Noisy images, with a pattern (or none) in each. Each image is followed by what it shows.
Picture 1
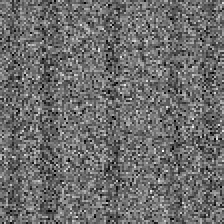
bands of columns
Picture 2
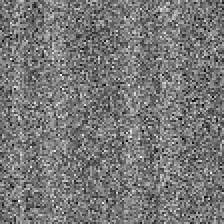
bands of columns
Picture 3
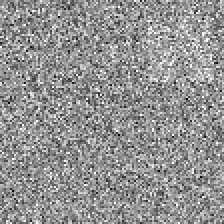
one block
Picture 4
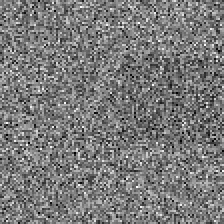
one block
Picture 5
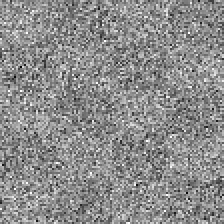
a checkerboard
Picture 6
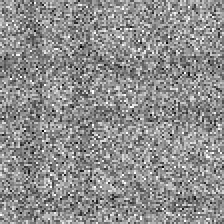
bands of rows crossing bands of columns
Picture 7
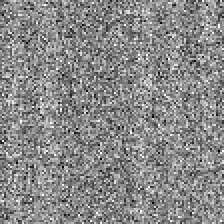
bands of columns
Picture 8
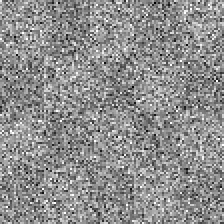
a checkerboard
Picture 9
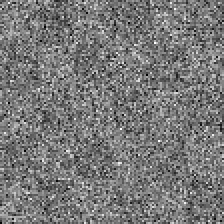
a checkerboard
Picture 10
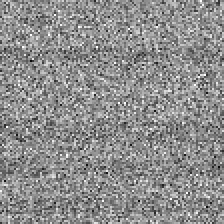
bands of rows
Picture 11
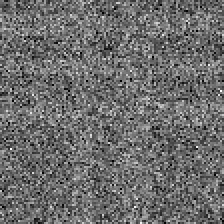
bands of rows crossing bands of columns
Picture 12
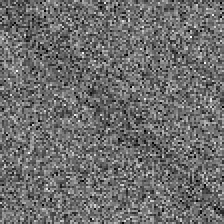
a diagonal band
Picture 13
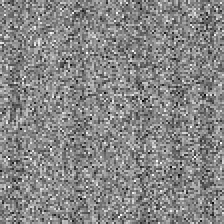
bands of columns
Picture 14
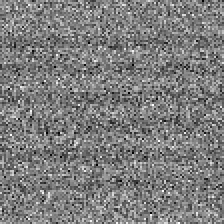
bands of rows
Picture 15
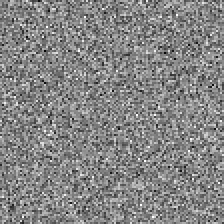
only noise
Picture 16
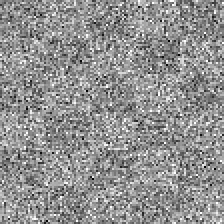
a checkerboard
